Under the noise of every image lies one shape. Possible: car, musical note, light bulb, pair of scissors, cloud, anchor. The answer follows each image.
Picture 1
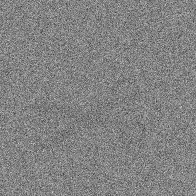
dark pair of scissors
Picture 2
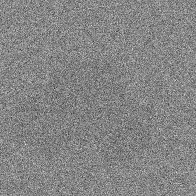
dark car
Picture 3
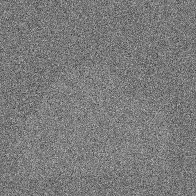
light cloud
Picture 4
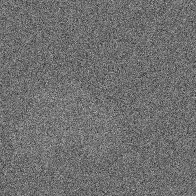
light car
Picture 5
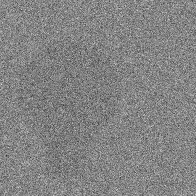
dark light bulb
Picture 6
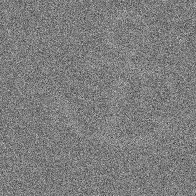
light anchor
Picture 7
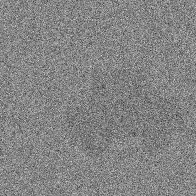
dark car
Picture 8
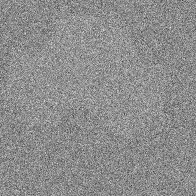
light car
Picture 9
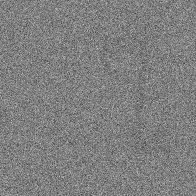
dark musical note
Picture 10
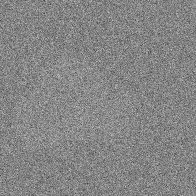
light cloud
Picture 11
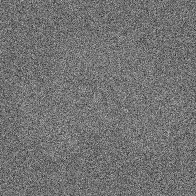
light car
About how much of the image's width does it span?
nearly all
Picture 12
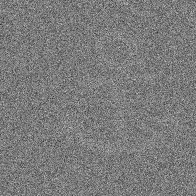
light anchor
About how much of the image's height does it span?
two thirds
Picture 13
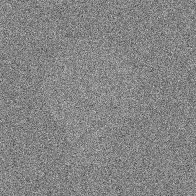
light light bulb
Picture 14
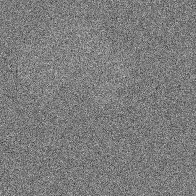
light car
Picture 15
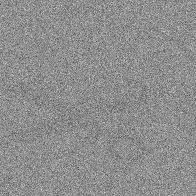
dark pair of scissors
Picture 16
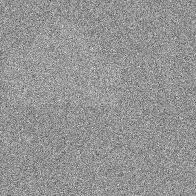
light cloud
